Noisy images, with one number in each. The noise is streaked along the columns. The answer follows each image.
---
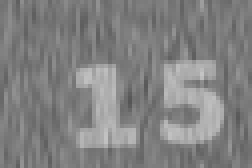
15
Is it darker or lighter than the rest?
lighter
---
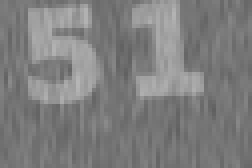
51
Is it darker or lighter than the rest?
lighter
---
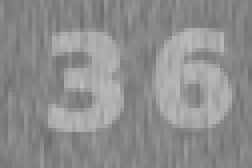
36
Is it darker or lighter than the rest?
lighter
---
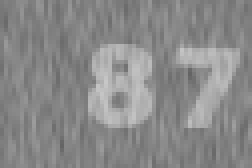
87
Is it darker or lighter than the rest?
lighter
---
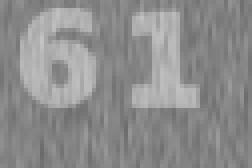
61
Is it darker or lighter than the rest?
lighter
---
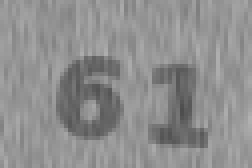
61
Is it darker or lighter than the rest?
darker
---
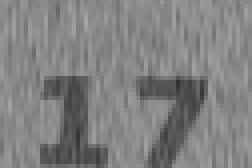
17
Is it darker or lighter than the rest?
darker
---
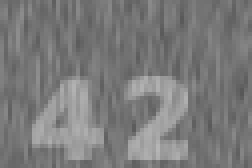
42
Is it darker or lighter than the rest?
lighter
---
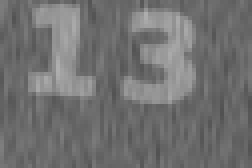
13
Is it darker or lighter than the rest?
lighter
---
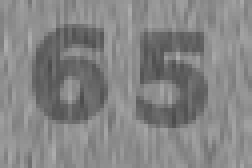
65
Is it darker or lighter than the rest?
darker
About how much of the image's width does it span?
two thirds
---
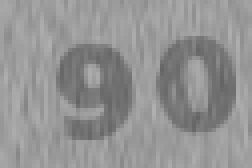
90
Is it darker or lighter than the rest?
darker
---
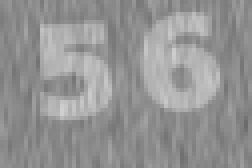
56
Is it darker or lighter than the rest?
lighter
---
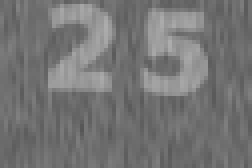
25
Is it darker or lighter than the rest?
lighter
